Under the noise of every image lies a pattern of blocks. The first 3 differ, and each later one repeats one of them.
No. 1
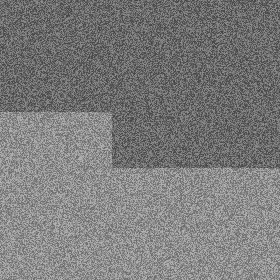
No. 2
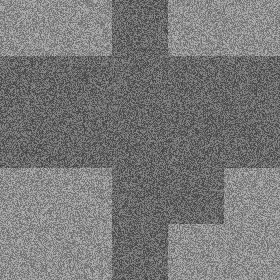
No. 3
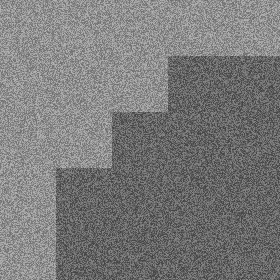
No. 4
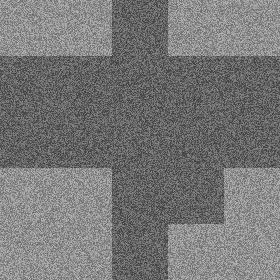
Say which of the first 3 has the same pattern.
2
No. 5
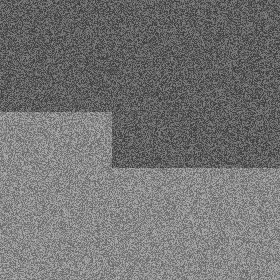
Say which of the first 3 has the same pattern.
1
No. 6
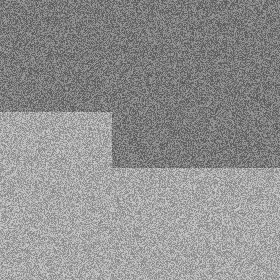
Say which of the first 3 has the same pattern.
1
